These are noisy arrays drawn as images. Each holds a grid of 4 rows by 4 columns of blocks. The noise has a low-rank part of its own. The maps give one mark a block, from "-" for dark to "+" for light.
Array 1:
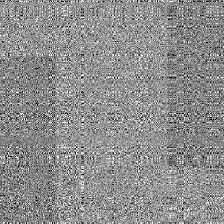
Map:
+ + + -
- + + -
- + + -
- + + +
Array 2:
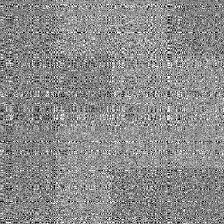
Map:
- + + -
- - + +
- + + +
- + - -
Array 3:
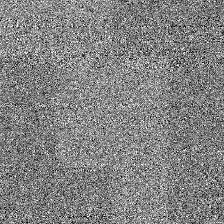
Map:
+ + - -
- + + -
- + + -
- - + -
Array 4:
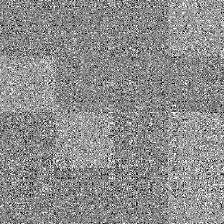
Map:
- - - +
+ - - -
- + - +
- - - +
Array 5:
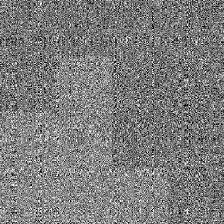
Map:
- - - -
- + - -
+ + - -
+ + + -
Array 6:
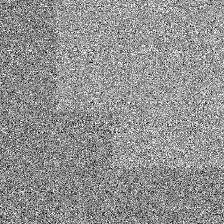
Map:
- + + +
- + + +
- - + +
- - - -
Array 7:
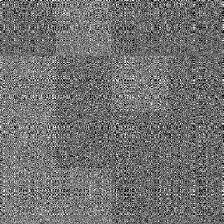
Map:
- + - -
+ - + -
+ - - -
+ + - -
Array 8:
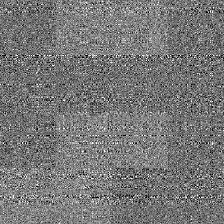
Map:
- + + -
- - - -
- + + -
+ + - -
